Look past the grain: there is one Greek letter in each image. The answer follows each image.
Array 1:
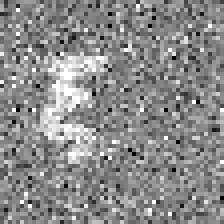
xi
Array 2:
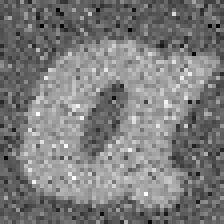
alpha
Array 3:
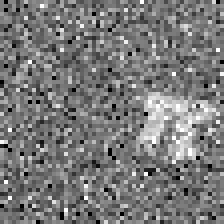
pi
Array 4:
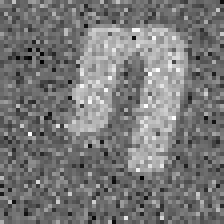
eta
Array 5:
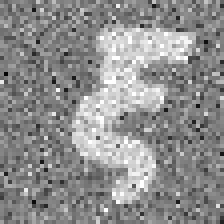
xi
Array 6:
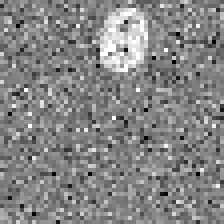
theta
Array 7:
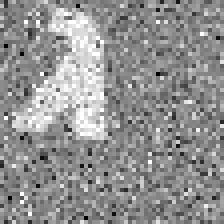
lambda
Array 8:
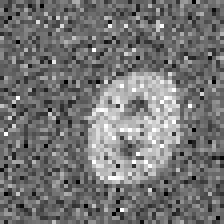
theta
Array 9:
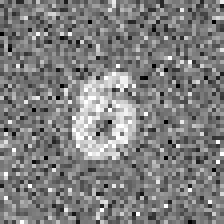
delta
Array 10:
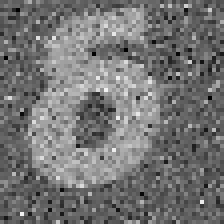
delta
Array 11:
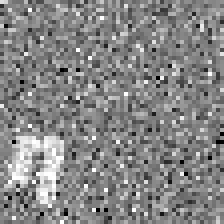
eta
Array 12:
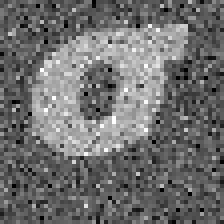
sigma
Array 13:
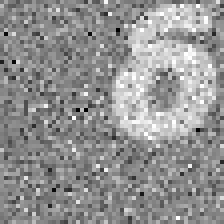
delta
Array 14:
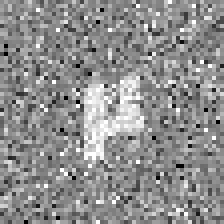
mu
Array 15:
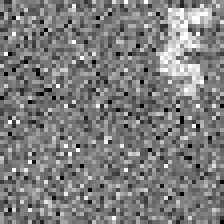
xi
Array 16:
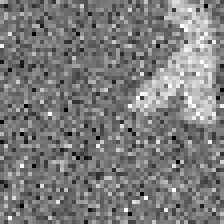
lambda
